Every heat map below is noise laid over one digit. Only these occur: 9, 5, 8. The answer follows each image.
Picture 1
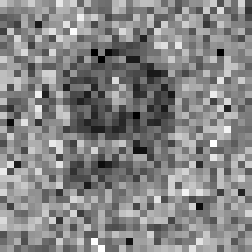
9
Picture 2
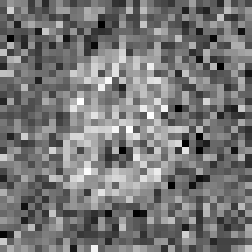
8
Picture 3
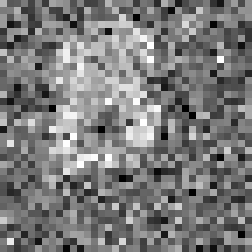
8
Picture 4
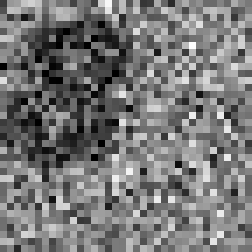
8
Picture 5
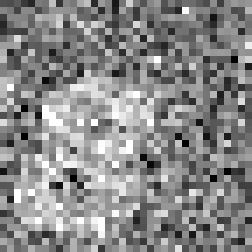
8
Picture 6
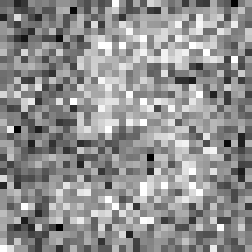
5
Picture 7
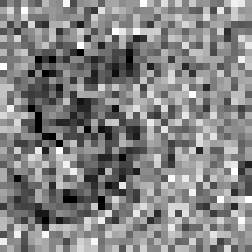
5
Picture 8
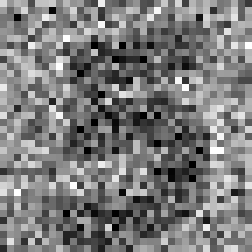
5
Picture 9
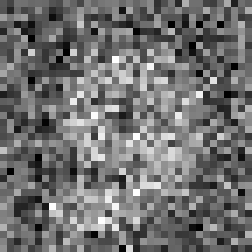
9
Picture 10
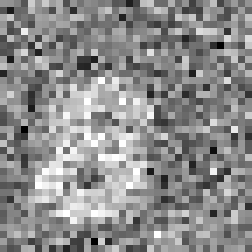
8
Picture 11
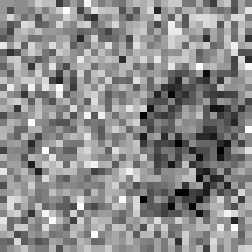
9
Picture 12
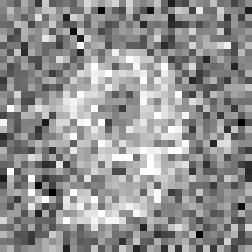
9
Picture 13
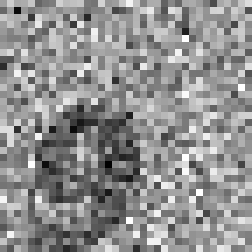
9
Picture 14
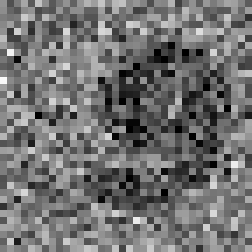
9
